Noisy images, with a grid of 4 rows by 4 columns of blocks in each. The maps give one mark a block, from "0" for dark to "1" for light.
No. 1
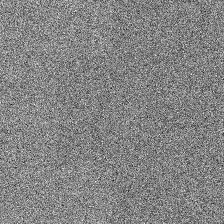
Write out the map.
1 1 0 0
1 0 0 0
1 0 0 0
1 1 0 0
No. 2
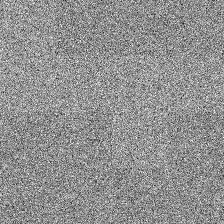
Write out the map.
1 0 0 0
1 1 1 1
0 0 1 0
0 0 0 0
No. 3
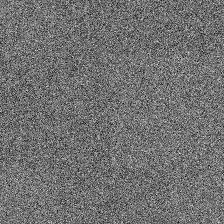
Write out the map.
1 0 0 0
0 0 1 1
0 0 1 1
1 0 0 1
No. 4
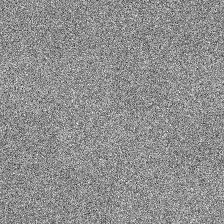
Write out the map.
0 0 0 0
1 1 0 1
0 1 1 0
0 0 1 1
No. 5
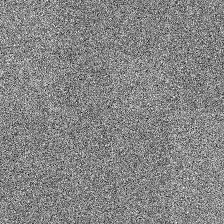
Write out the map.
1 0 0 0
1 0 1 0
0 0 0 1
0 0 0 1
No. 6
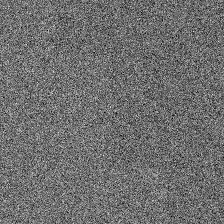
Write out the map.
1 0 0 0
1 1 0 0
1 1 0 0
1 1 1 0
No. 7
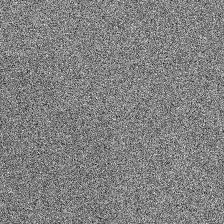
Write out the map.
1 1 1 1
0 1 1 1
0 0 1 1
0 0 1 1
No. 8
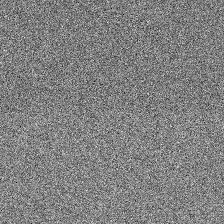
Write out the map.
0 0 0 0
0 0 0 0
1 1 1 1
1 1 1 1
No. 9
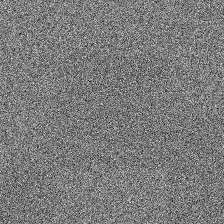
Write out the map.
1 1 1 1
1 0 0 1
1 0 0 0
0 1 1 0
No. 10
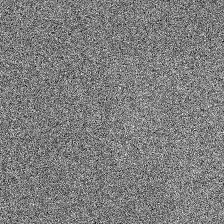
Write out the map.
0 0 0 0
0 0 1 1
0 0 1 1
0 0 0 1
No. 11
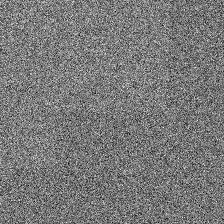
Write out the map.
1 1 1 0
1 1 1 0
1 0 0 0
0 0 0 0
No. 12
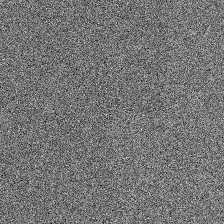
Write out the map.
0 0 0 1
0 0 0 1
0 0 1 1
0 0 1 1
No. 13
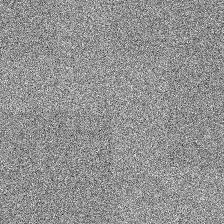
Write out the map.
0 1 0 0
1 1 1 0
0 0 1 0
0 0 1 1
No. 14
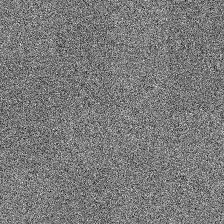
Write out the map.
1 0 1 0
0 0 1 0
0 1 1 1
1 0 1 1
